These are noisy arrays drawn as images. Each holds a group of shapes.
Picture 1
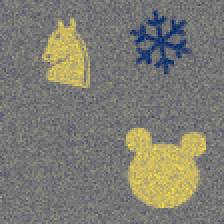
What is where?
top left: light chess knight; top right: dark snowflake; bottom right: light bear's head
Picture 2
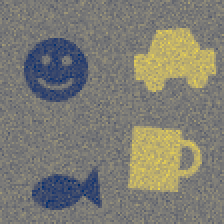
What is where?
top left: dark smiling face; top right: light car; bottom left: dark fish; bottom right: light cup
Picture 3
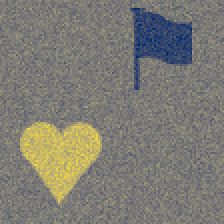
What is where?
top right: dark flag; bottom left: light heart
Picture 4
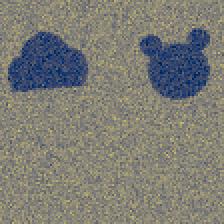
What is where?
top left: dark cloud; top right: dark bear's head
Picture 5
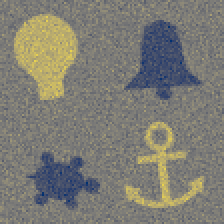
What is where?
top left: light light bulb; top right: dark bell; bottom left: dark turtle; bottom right: light anchor
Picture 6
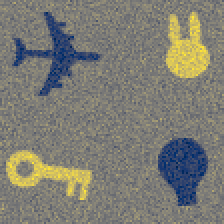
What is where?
top left: dark airplane; top right: light rabbit's head; bottom left: light key; bottom right: dark light bulb
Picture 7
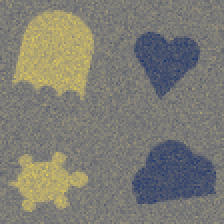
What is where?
top left: light ghost; top right: dark heart; bottom left: light turtle; bottom right: dark cloud
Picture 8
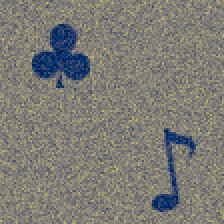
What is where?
top left: dark club; bottom right: dark musical note
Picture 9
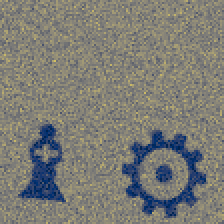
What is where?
bottom left: dark chess bishop; bottom right: dark gear
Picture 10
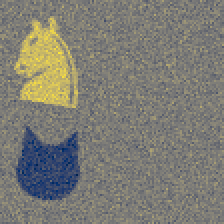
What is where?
top left: light chess knight; bottom left: dark cat's head
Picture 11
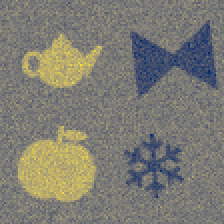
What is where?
top left: light teapot; top right: dark bow tie; bottom left: light apple; bottom right: dark snowflake
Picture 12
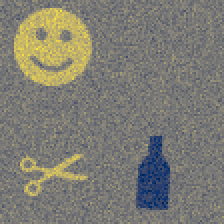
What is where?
top left: light smiling face; bottom left: light pair of scissors; bottom right: dark bottle
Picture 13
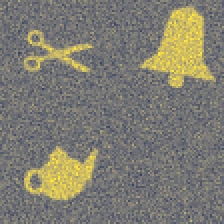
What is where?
top left: light pair of scissors; top right: light bell; bottom left: light teapot
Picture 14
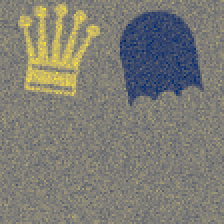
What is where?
top left: light chess queen; top right: dark ghost
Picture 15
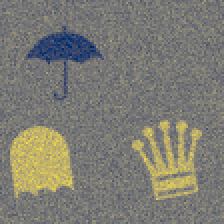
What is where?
top left: dark umbrella; bottom left: light ghost; bottom right: light chess queen
